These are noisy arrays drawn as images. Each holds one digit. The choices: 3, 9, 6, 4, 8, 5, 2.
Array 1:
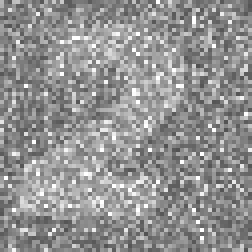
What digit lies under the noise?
2
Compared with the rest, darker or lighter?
lighter
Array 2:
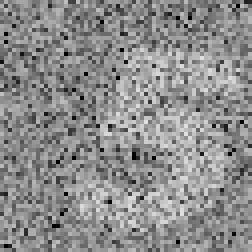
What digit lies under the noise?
5
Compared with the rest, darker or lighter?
lighter
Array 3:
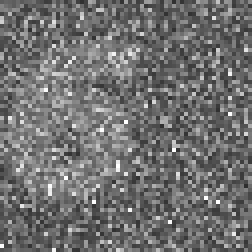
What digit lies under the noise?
6
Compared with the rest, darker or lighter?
lighter
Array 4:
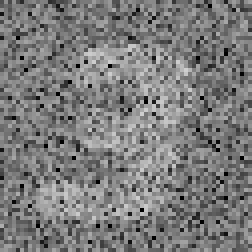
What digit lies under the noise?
3
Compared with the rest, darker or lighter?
lighter
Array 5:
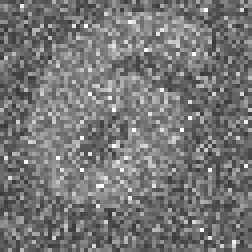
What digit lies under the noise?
6
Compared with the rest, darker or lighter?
lighter
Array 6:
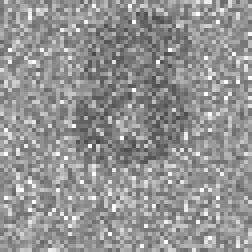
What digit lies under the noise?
8
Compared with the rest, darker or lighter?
darker
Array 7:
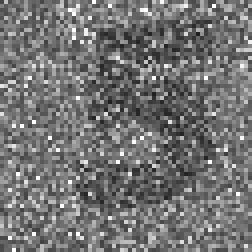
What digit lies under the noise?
5
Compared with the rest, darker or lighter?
darker
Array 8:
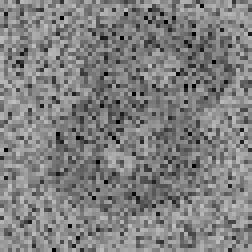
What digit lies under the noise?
8
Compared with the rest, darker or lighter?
darker
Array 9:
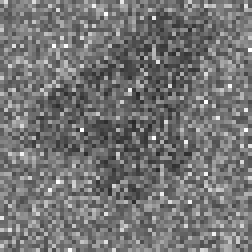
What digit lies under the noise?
4
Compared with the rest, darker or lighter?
darker
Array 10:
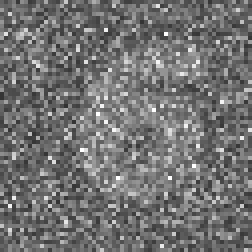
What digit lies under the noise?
6
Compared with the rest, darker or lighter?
lighter
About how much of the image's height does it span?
two thirds
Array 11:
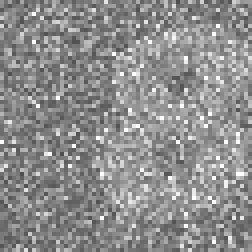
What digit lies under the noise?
8
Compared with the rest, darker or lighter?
lighter
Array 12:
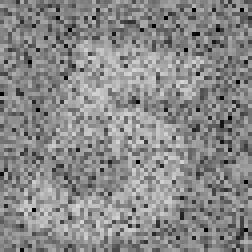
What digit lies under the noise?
5
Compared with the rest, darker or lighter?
lighter
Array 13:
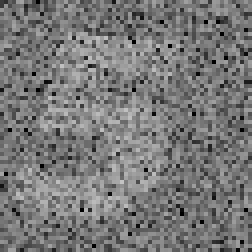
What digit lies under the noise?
5
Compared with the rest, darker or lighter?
lighter
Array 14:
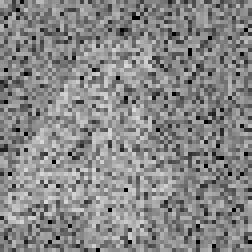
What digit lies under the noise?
4
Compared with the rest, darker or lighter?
lighter
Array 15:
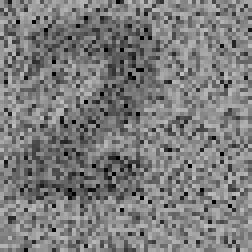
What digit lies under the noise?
2
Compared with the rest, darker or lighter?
darker
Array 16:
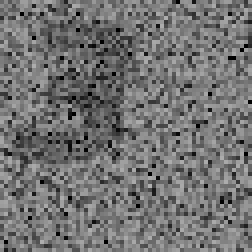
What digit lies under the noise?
3
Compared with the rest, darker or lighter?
darker
